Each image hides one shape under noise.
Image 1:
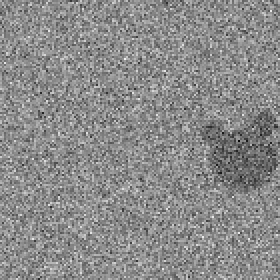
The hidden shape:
bear's head
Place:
middle right
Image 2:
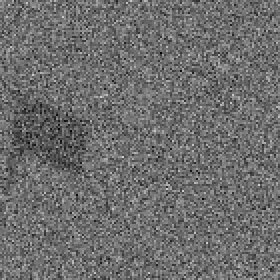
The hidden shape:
flag
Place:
middle left
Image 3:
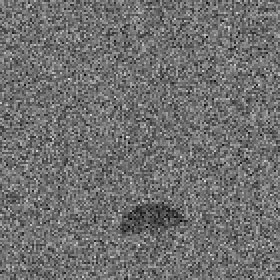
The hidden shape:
umbrella
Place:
bottom middle
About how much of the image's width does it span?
a quarter
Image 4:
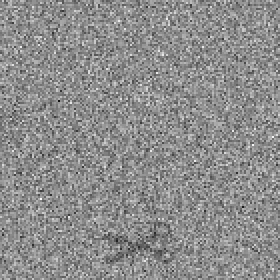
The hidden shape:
pair of scissors
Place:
bottom middle
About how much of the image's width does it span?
a quarter
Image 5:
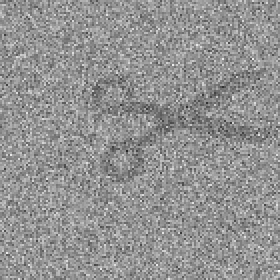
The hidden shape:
pair of scissors
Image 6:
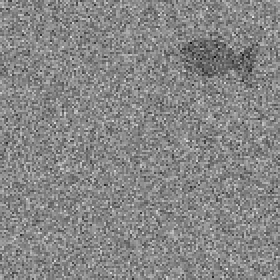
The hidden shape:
fish
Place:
top right
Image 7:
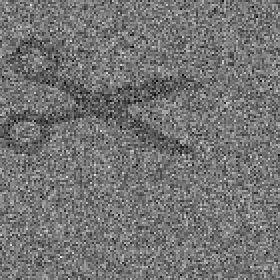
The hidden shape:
pair of scissors
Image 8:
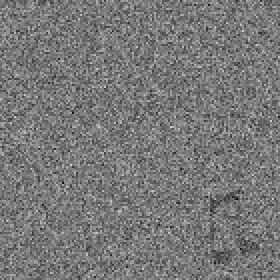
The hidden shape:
pair of musical notes
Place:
bottom right
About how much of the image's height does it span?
a quarter
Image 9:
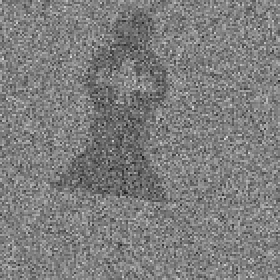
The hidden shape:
chess bishop
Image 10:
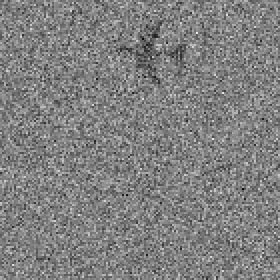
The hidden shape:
airplane
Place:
top middle
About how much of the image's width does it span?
a quarter
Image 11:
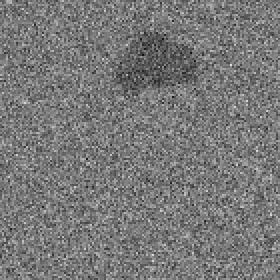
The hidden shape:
cloud
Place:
top middle
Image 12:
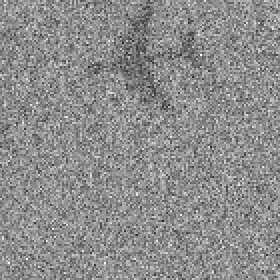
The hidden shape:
airplane
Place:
top middle
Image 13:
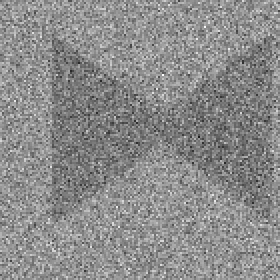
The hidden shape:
bow tie
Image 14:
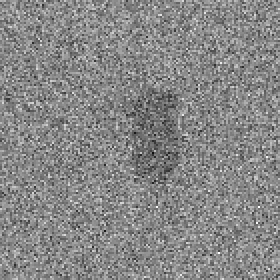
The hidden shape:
footprint
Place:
centre
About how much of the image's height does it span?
a third
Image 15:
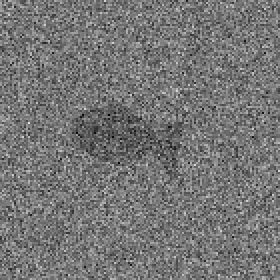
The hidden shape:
fish
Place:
centre
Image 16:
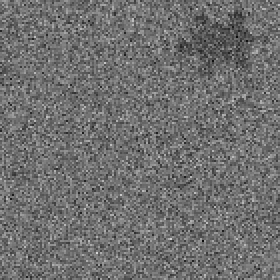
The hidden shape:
turtle
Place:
top right
